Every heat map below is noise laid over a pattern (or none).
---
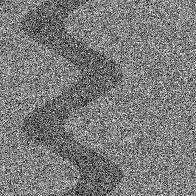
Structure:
a wavy band
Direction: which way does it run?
top to bottom
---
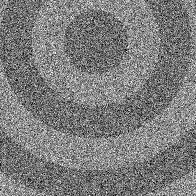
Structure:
rings round one point
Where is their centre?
top middle
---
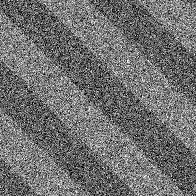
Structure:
diagonal stripes
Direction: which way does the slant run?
top left to bottom right
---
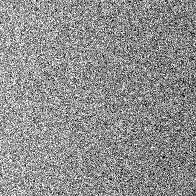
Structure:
a smooth slope
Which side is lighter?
left
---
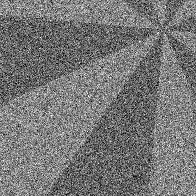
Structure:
spokes from one point
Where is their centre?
top right
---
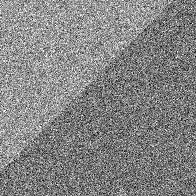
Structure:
a sharp edge
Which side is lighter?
top left
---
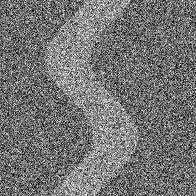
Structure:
a wavy band
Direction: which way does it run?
top to bottom
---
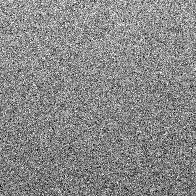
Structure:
a smooth slope
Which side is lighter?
top
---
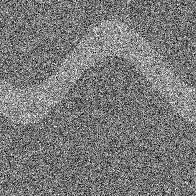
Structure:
a wavy band
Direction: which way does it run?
left to right
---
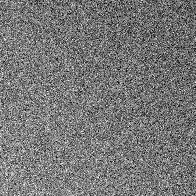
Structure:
a smooth slope
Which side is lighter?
bottom left
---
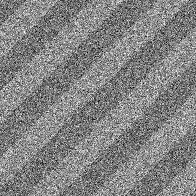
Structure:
diagonal stripes
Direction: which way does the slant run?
bottom left to top right
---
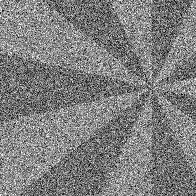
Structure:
spokes from one point
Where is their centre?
middle right
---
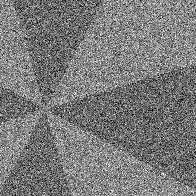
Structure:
spokes from one point
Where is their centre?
middle left
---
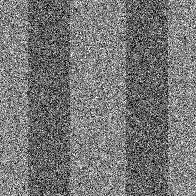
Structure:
vertical stripes
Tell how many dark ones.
2
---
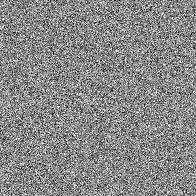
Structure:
only noise
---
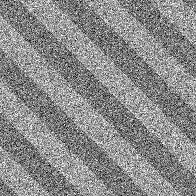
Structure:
diagonal stripes
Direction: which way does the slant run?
top left to bottom right
